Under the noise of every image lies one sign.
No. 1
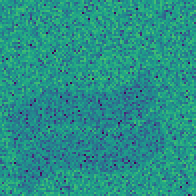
approximately sign
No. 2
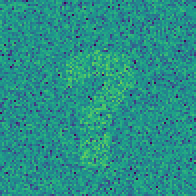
question mark
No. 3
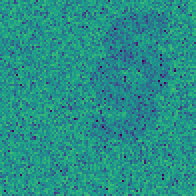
section sign
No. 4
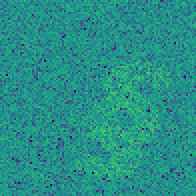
section sign
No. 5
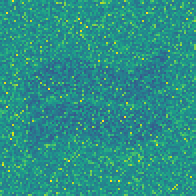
approximately sign
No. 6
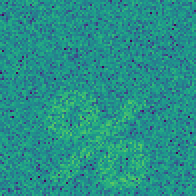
percent sign
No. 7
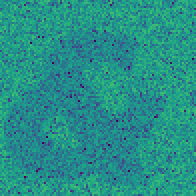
ampersand
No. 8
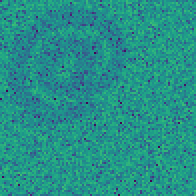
at sign
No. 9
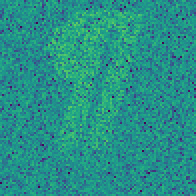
pilcrow
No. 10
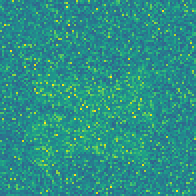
not-equal sign
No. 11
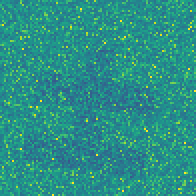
plus-minus sign
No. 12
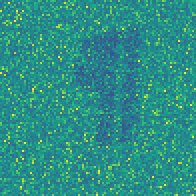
pilcrow
